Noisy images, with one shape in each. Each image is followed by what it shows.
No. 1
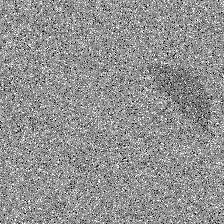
umbrella
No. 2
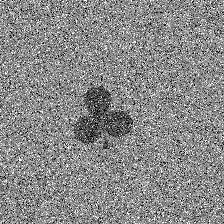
club
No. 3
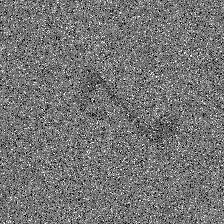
musical note
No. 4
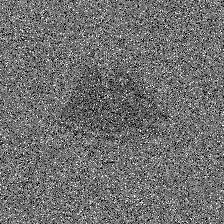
chess knight
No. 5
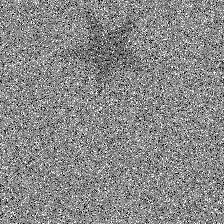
star
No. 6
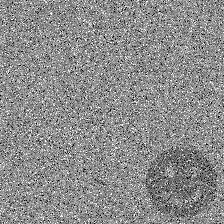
smiling face
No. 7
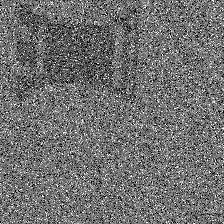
chess rook
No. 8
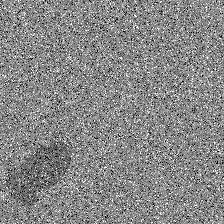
footprint
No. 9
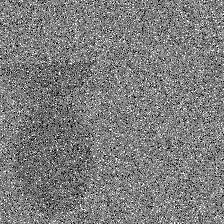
fish
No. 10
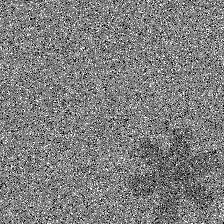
asterisk
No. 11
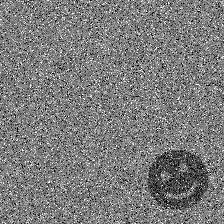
smiling face
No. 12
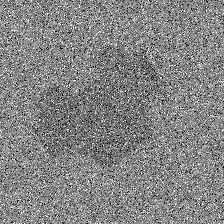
car
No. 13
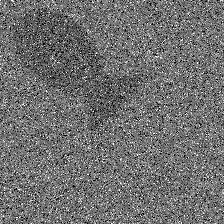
fish
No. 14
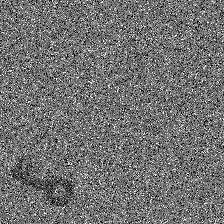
key
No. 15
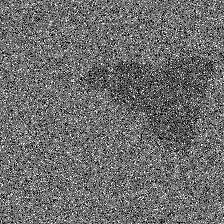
chess pawn
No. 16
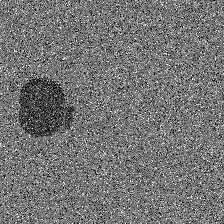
apple
